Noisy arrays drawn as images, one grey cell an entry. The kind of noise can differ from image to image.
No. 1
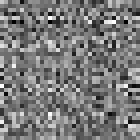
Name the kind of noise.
low rank plus noise
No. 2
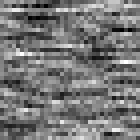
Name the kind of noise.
streaked along the rows
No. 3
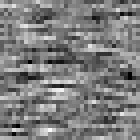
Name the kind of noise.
streaked along the rows
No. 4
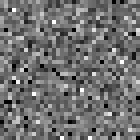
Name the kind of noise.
heavy tails
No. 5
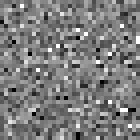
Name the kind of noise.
heavy tails
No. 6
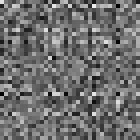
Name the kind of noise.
low rank plus noise
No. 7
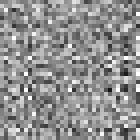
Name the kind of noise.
low rank plus noise
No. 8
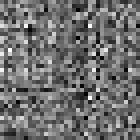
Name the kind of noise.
low rank plus noise
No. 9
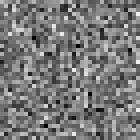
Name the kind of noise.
independent entries
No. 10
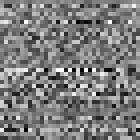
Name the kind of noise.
rows of uneven size
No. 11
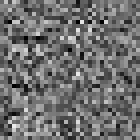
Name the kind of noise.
low rank plus noise
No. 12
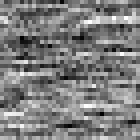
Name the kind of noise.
streaked along the rows
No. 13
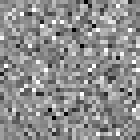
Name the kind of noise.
heavy tails
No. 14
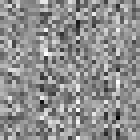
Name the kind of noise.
columns of uneven size
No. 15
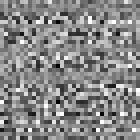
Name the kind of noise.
rows of uneven size
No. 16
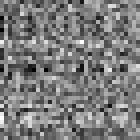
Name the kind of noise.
low rank plus noise
